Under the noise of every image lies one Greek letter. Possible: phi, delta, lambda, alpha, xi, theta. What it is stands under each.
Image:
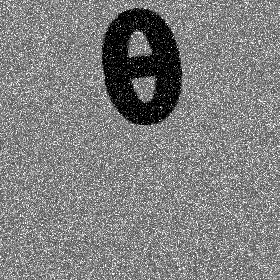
theta
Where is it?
top middle
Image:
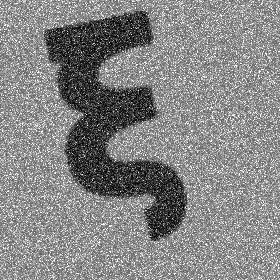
xi
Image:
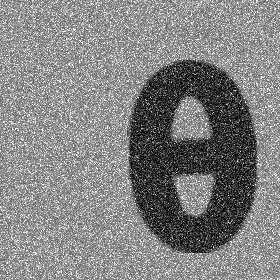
theta
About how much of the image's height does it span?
two thirds
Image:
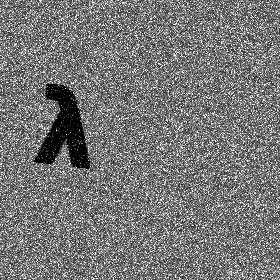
lambda
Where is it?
middle left
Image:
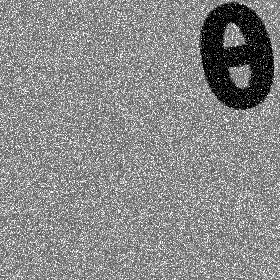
theta
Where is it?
top right
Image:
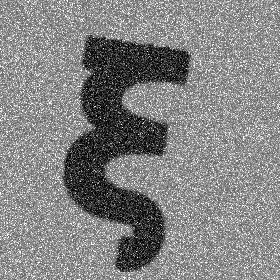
xi
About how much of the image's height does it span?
nearly all
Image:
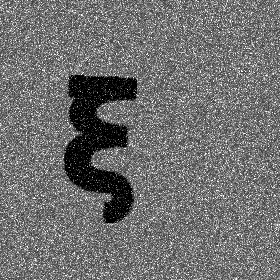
xi
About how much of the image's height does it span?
half
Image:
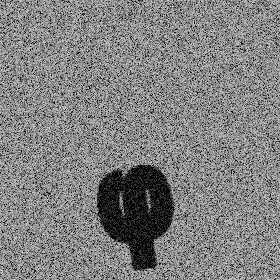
phi
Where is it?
bottom middle
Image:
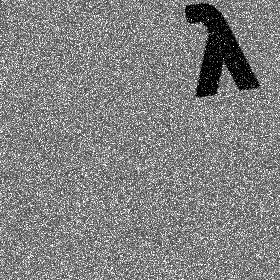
lambda
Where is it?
top right
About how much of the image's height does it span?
a third
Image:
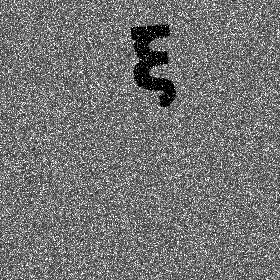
xi
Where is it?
top middle
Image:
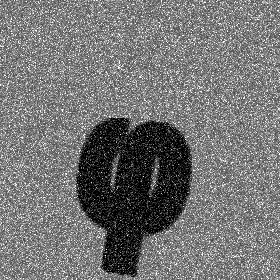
phi
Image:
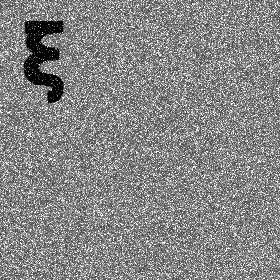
xi
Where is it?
top left
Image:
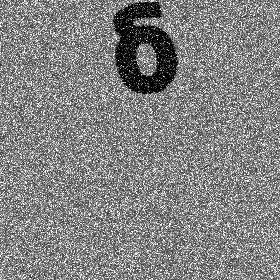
delta
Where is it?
top middle
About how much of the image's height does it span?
a third
